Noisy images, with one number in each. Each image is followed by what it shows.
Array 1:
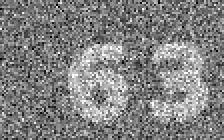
63
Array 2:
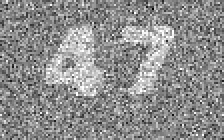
47
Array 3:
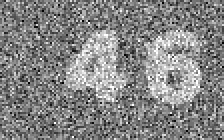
46
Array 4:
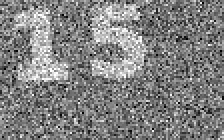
15
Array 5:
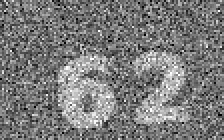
62
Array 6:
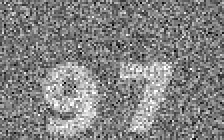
97
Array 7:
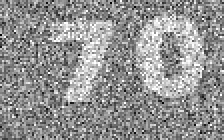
70
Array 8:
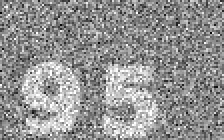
95
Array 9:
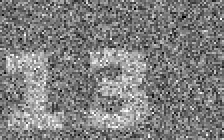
13
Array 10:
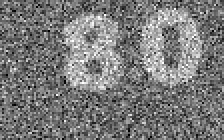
80
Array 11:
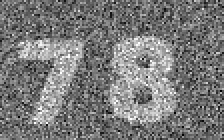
78
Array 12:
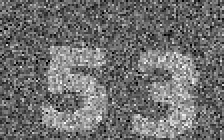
53
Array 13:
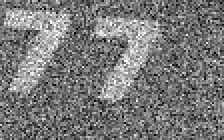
77
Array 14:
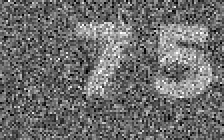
75
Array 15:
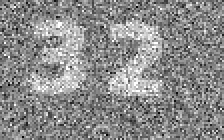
32
